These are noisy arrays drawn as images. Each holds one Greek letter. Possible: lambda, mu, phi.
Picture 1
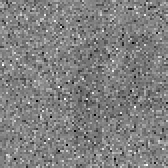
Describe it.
dark mu
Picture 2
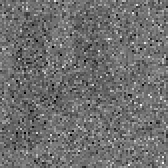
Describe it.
dark mu
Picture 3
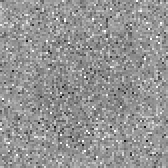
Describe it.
dark phi
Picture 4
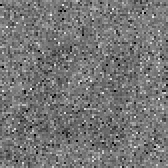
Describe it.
dark mu
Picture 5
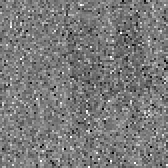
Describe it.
dark mu
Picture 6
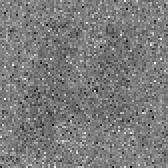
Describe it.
dark mu
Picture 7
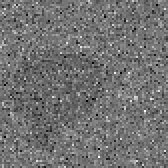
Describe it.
dark phi
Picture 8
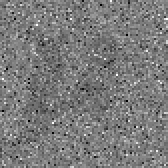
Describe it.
dark mu
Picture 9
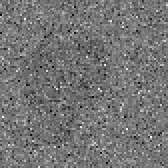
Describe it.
dark phi
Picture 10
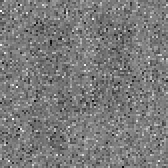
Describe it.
dark mu
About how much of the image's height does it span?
nearly all
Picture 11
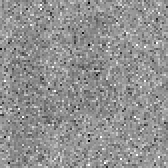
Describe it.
dark mu
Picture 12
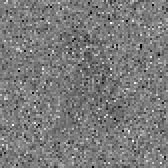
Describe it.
dark lambda
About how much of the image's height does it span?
two thirds
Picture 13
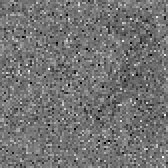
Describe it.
dark lambda
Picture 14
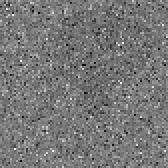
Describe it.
dark phi
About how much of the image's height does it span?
two thirds
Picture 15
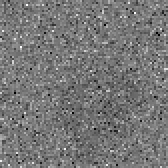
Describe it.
dark phi
